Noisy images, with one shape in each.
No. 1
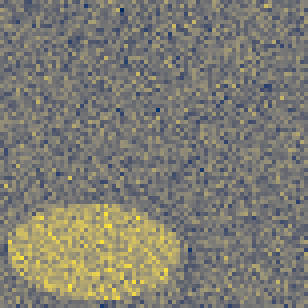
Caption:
light ellipse
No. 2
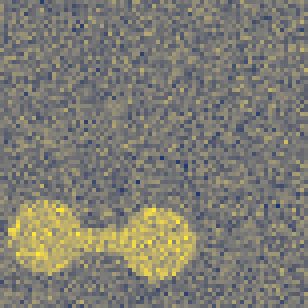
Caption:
light dumbbell
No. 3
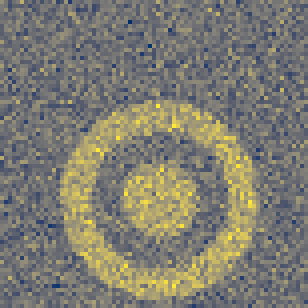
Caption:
light bullseye
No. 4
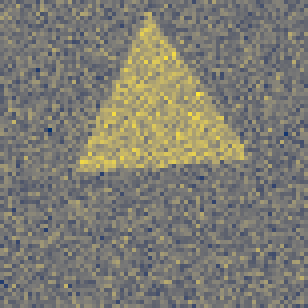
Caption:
light triangle
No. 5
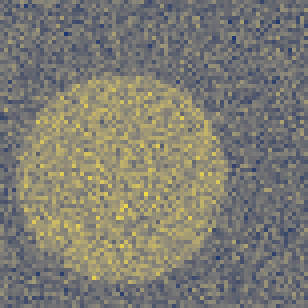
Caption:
light disc
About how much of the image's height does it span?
two thirds
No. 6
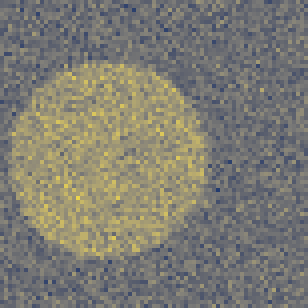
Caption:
light disc
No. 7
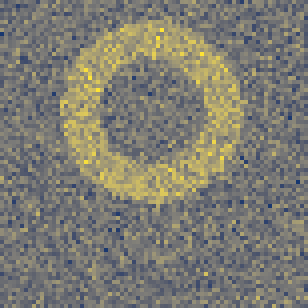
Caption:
light ring
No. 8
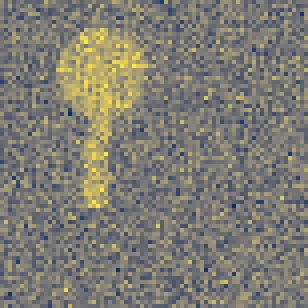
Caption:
light lollipop
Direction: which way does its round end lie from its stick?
up
